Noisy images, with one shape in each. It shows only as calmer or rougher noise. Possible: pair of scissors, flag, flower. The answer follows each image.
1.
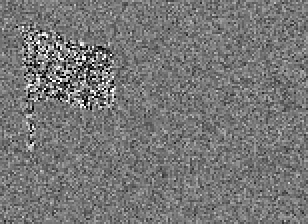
flag
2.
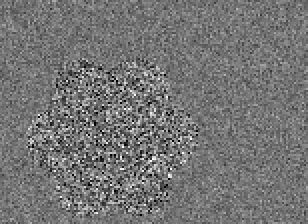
flower
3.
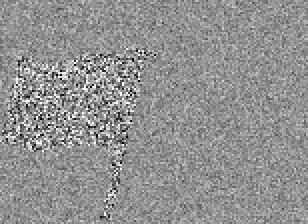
flag
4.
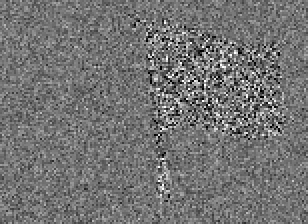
flag
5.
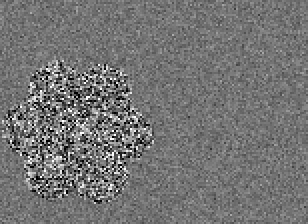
flower
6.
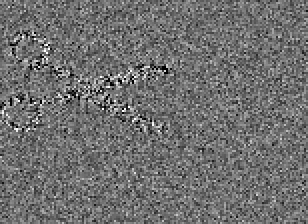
pair of scissors
